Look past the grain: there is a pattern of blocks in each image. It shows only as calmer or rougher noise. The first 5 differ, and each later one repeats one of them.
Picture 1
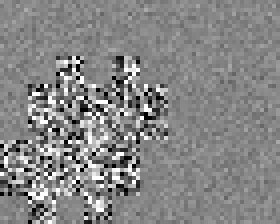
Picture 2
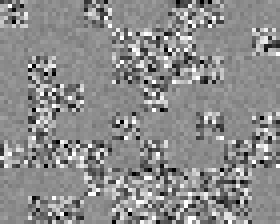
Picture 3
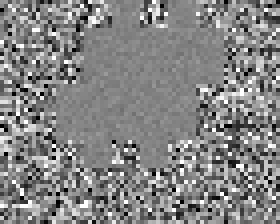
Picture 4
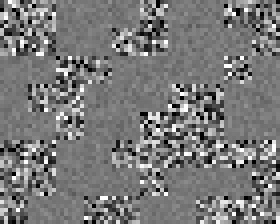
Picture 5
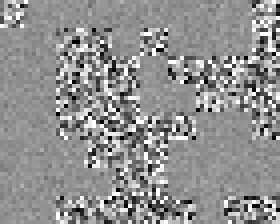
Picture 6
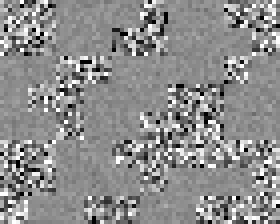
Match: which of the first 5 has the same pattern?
4
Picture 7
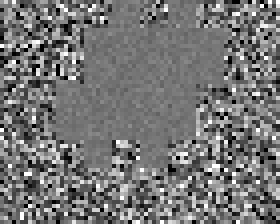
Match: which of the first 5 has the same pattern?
3
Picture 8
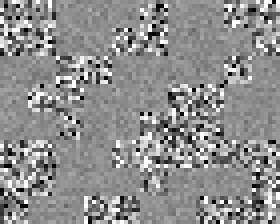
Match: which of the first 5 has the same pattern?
4
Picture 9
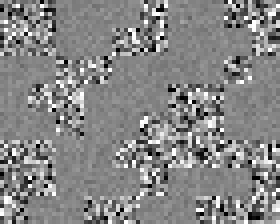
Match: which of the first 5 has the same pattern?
4
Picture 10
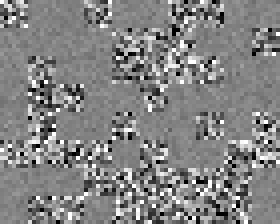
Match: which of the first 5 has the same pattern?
2
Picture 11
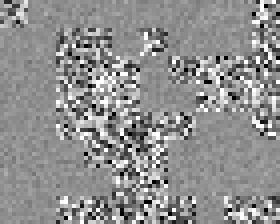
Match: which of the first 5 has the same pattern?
5
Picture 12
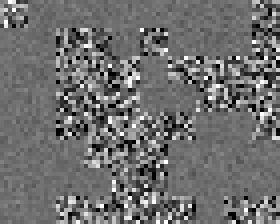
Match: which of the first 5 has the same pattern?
5
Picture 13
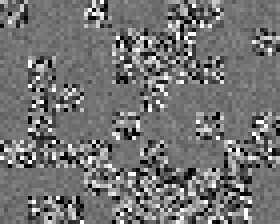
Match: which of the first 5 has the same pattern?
2
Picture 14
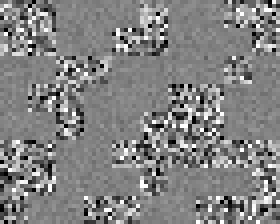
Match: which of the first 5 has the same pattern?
4
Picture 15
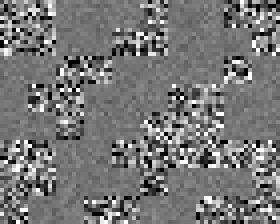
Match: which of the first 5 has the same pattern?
4
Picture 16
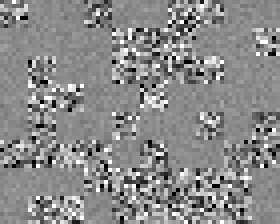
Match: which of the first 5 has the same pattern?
2
